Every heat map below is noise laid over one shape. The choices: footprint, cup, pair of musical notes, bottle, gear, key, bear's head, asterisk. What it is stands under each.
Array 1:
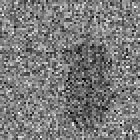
footprint
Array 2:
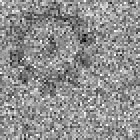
gear
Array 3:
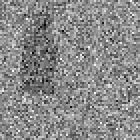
bottle
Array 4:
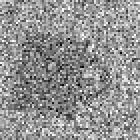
cup
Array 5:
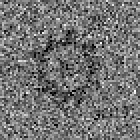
gear
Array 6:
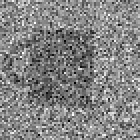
cup
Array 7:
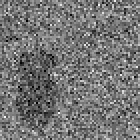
footprint
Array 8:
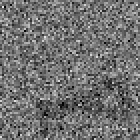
key
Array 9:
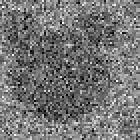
bear's head
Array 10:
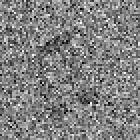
pair of musical notes
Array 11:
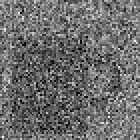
cup
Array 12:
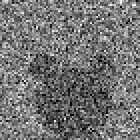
bear's head
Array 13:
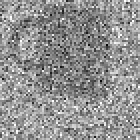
cup
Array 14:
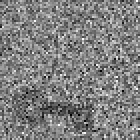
key
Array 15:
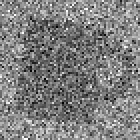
cup
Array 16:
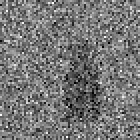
bottle
